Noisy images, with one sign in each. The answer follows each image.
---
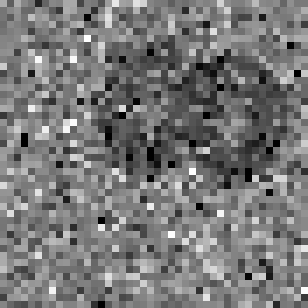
infinity sign
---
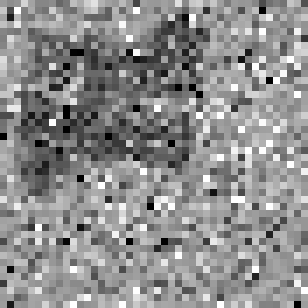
not-equal sign
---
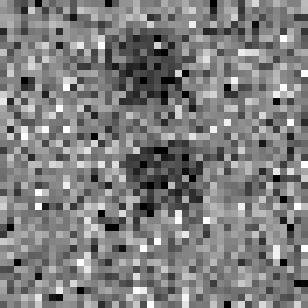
colon
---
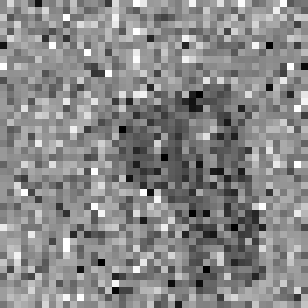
pilcrow
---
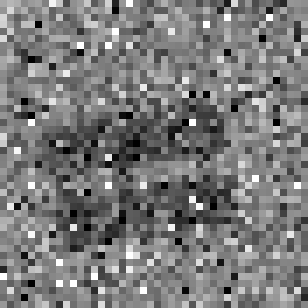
equals sign
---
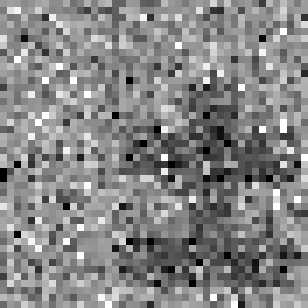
plus-minus sign
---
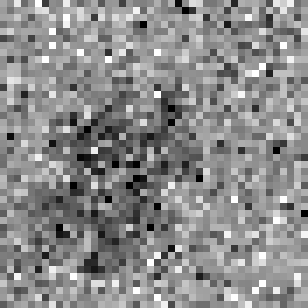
hash sign
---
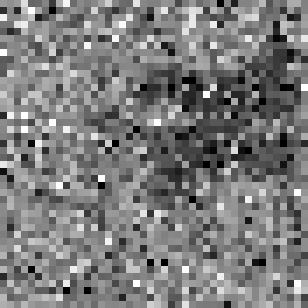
not-equal sign
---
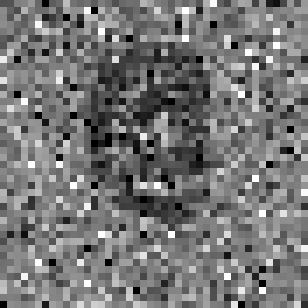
at sign
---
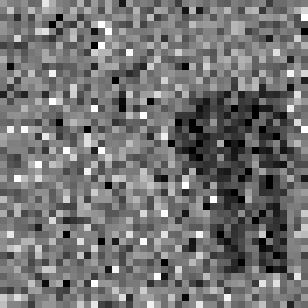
pilcrow
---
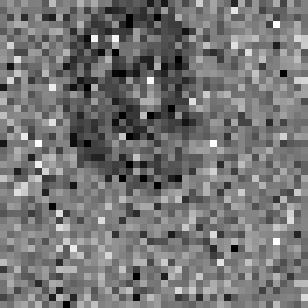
at sign
